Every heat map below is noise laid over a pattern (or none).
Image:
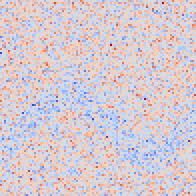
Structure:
a wavy band
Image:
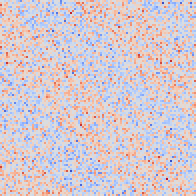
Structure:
diagonal stripes
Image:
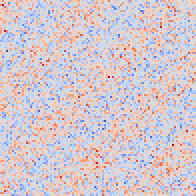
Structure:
diagonal stripes
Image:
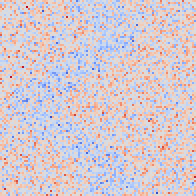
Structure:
a wavy band
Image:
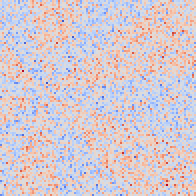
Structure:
spokes from one point
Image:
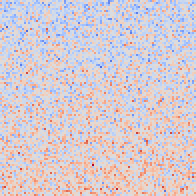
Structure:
a smooth slope
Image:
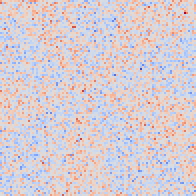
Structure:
spokes from one point
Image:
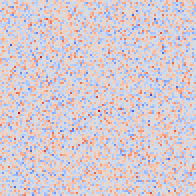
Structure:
only noise
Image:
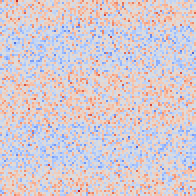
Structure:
horizontal stripes
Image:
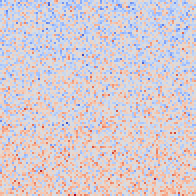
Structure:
a smooth slope
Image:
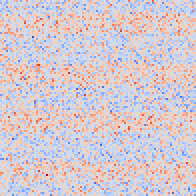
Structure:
horizontal stripes
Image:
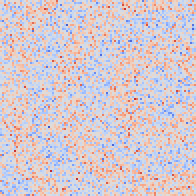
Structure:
rings round one point
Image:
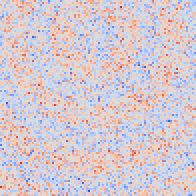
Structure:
rings round one point
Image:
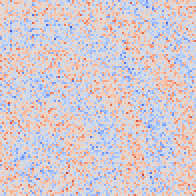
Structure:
rings round one point
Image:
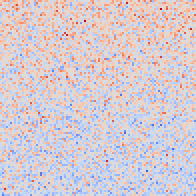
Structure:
a smooth slope
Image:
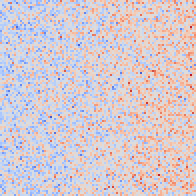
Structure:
a smooth slope
